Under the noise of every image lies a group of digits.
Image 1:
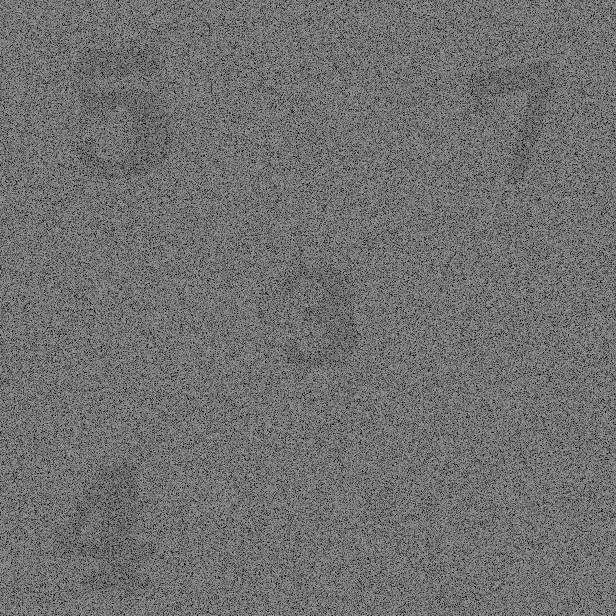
top left: 5; top right: 7; centre: 3; bottom left: 4
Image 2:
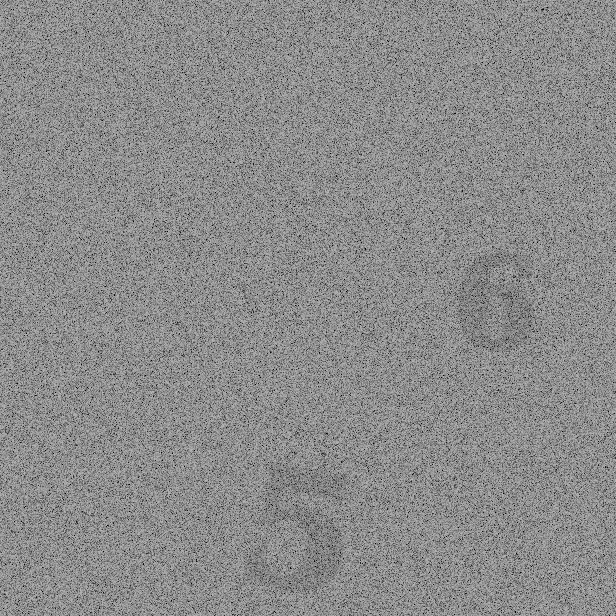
middle right: 6; bottom middle: 5
